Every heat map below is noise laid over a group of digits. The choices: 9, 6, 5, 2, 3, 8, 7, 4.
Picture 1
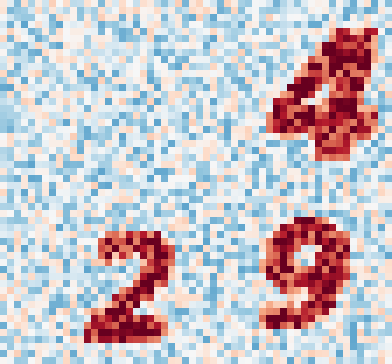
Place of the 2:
bottom left
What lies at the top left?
nothing
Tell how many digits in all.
3
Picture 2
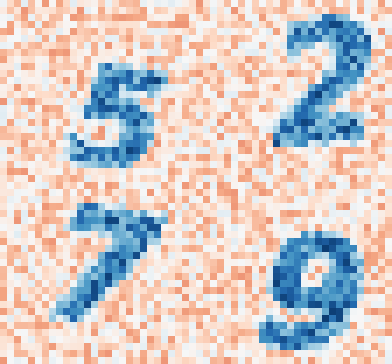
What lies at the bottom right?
9
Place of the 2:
top right
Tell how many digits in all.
4
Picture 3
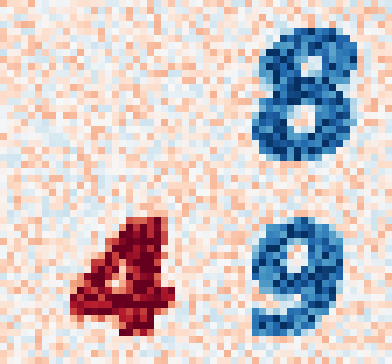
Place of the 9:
bottom right
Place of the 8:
top right
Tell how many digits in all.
3
